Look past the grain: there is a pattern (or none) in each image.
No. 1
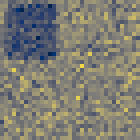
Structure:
one block
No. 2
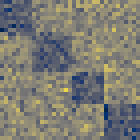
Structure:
blocks along the diagonal
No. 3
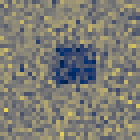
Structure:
one block
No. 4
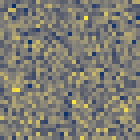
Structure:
only noise
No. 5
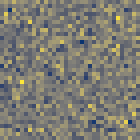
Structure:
only noise
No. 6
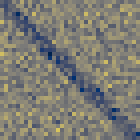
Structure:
a diagonal band
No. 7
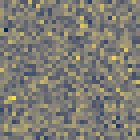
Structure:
only noise
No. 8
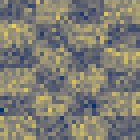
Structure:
a checkerboard
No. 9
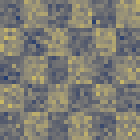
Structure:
a checkerboard
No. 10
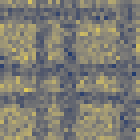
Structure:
bands of rows crossing bands of columns
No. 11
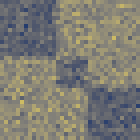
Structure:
blocks along the diagonal
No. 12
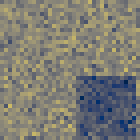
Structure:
one block
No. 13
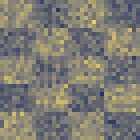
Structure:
a checkerboard
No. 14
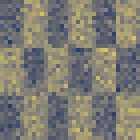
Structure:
a checkerboard
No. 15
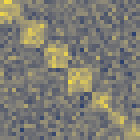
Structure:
blocks along the diagonal
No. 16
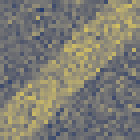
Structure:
a diagonal band
